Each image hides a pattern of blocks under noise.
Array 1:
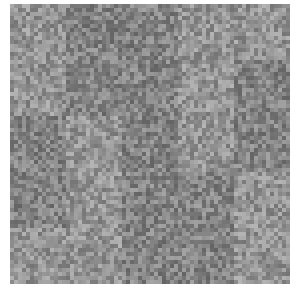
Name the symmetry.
the same after a half turn
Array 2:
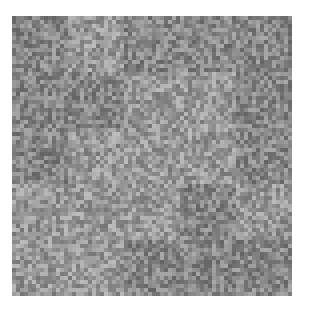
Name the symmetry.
mirrored about the diagonal from the bottom left
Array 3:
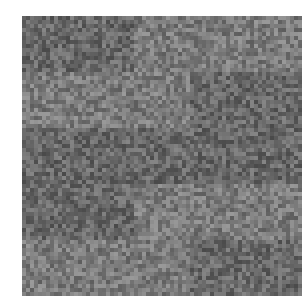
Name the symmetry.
the same after a half turn
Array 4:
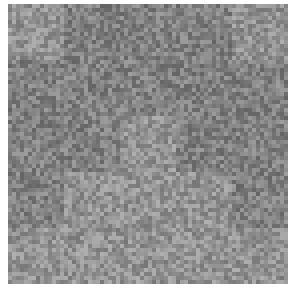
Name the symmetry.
left and right mirror each other
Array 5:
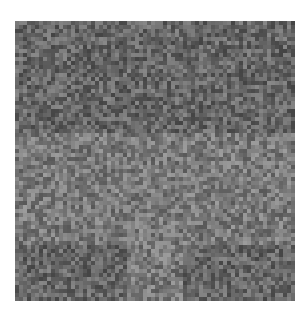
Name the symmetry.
left and right mirror each other
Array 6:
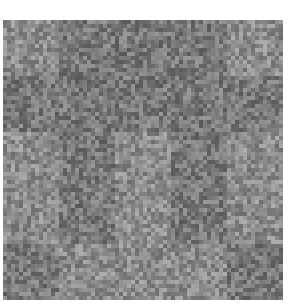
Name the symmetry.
left and right mirror each other
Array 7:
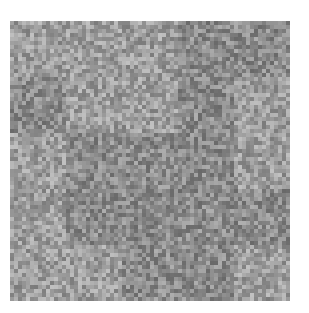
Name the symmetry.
no symmetry
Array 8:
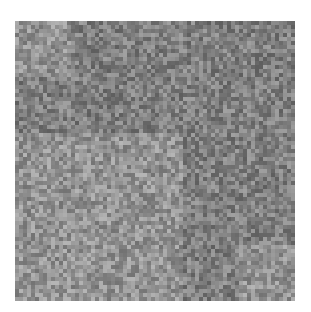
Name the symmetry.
mirrored about the diagonal from the bottom left
